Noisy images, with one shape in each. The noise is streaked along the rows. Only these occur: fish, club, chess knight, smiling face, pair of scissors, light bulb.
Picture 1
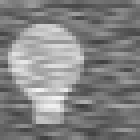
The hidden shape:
light bulb
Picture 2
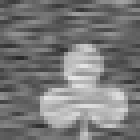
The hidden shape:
club
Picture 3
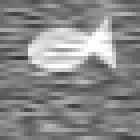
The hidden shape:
fish
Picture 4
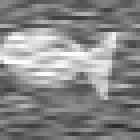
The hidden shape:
fish
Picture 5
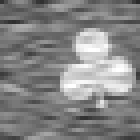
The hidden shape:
club
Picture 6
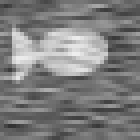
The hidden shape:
fish
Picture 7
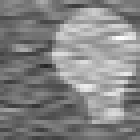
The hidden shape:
light bulb
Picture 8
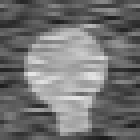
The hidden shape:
light bulb
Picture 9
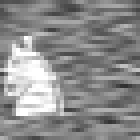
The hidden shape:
chess knight
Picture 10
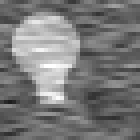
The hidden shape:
light bulb
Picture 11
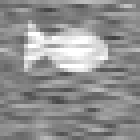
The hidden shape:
fish
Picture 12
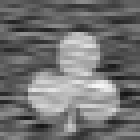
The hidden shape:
club
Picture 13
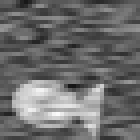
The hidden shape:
fish
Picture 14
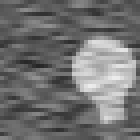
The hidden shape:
light bulb
